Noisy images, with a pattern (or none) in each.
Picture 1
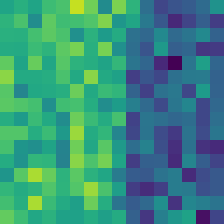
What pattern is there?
a sharp edge
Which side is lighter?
left
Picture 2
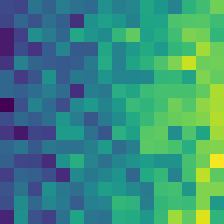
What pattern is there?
a smooth slope
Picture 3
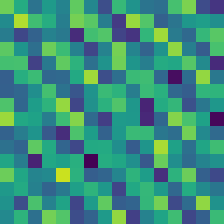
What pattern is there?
diagonal stripes
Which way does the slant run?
top left to bottom right
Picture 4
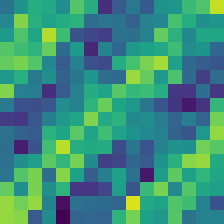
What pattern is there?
diagonal stripes
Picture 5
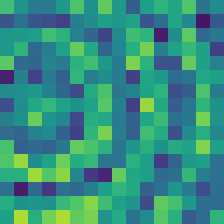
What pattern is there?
rings round one point
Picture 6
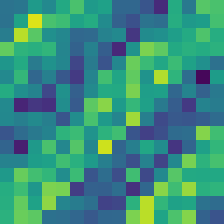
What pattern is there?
diagonal stripes
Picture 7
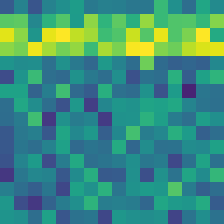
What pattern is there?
one horizontal stripe
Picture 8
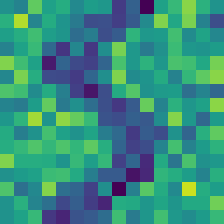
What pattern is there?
a wavy band
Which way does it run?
top to bottom
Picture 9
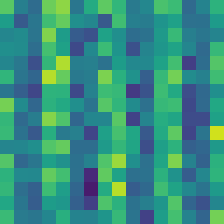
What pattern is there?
vertical stripes
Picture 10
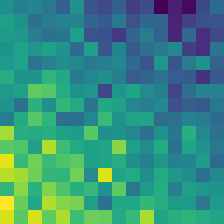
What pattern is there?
a smooth slope
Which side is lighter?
bottom left
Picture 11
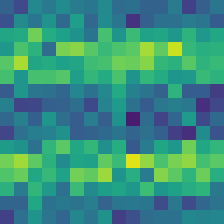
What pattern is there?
horizontal stripes
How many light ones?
2
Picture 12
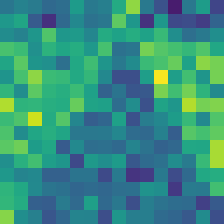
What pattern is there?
spokes from one point
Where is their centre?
top middle
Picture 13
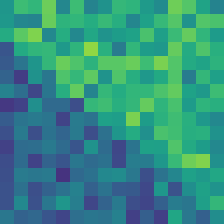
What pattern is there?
a sharp edge
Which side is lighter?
top right
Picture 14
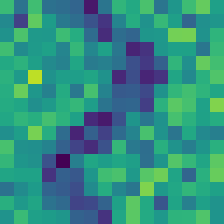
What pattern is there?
a wavy band
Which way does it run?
top to bottom
